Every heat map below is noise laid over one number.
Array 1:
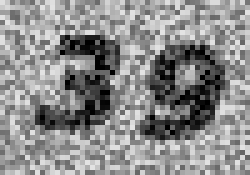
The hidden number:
39
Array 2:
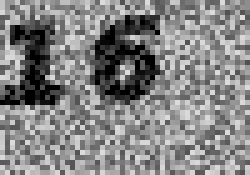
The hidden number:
16
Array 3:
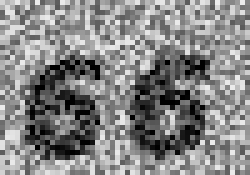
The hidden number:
66
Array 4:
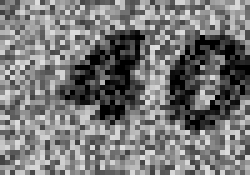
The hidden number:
40
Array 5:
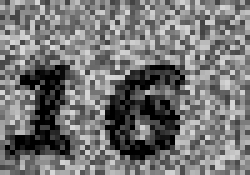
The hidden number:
16
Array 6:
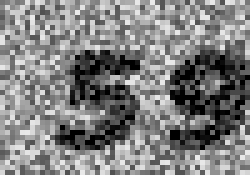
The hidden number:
59
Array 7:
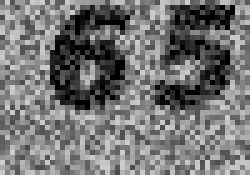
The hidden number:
65
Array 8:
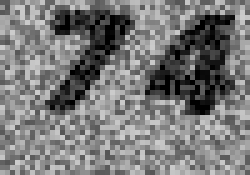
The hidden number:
74
